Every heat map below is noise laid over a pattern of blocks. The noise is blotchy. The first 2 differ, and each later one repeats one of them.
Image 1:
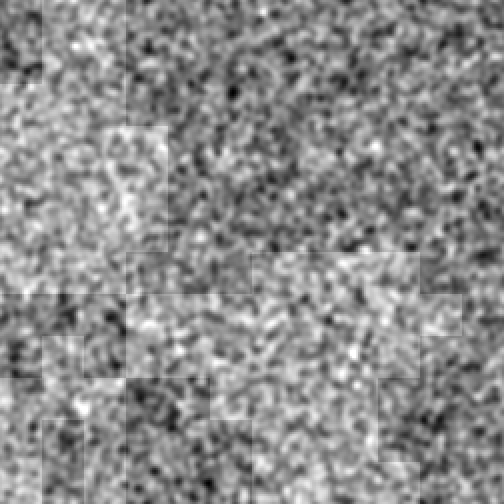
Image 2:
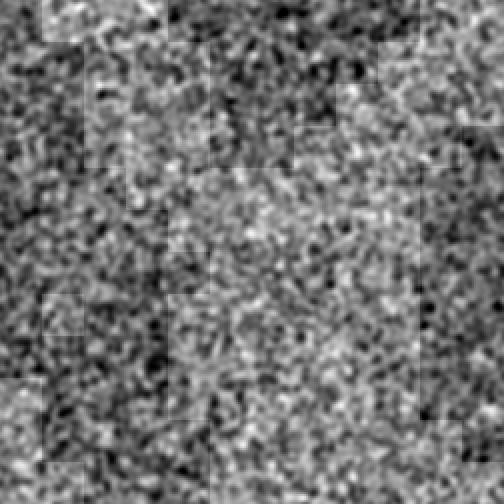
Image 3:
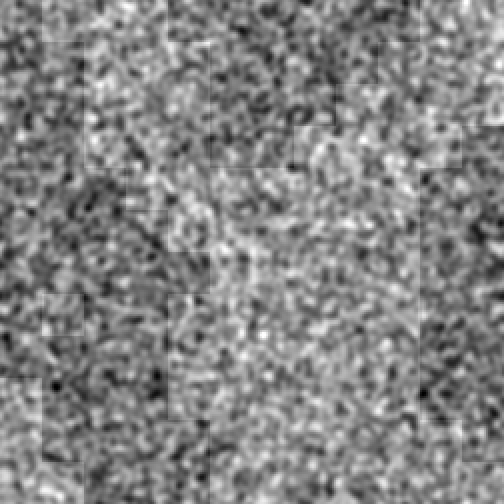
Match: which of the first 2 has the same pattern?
2
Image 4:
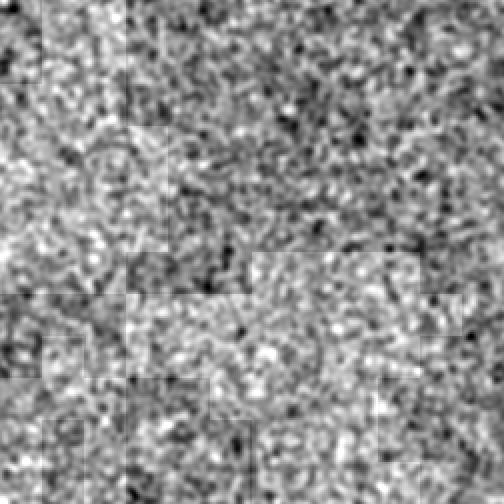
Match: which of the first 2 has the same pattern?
1
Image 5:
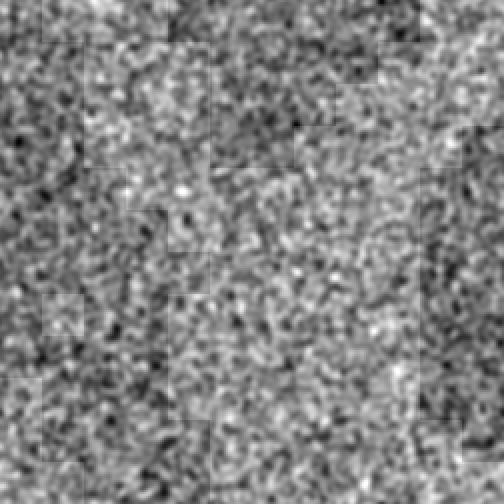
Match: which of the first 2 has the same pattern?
2
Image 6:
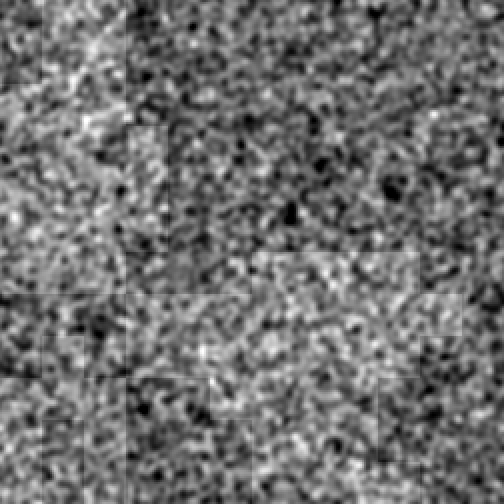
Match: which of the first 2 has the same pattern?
1
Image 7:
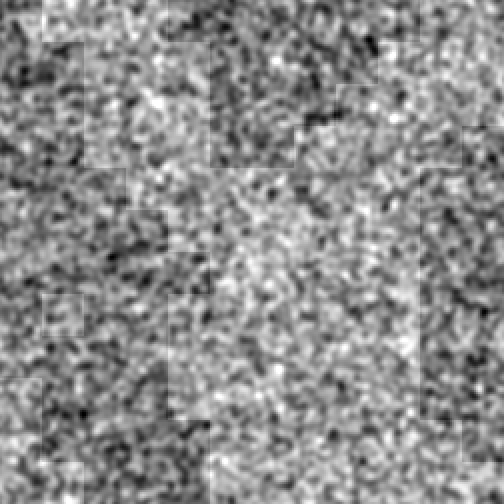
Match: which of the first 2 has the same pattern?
2
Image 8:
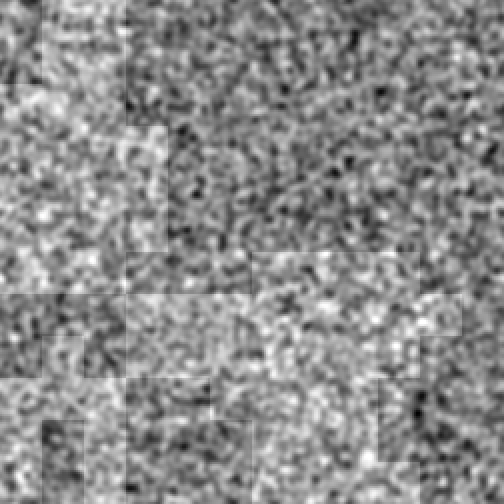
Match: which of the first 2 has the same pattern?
1
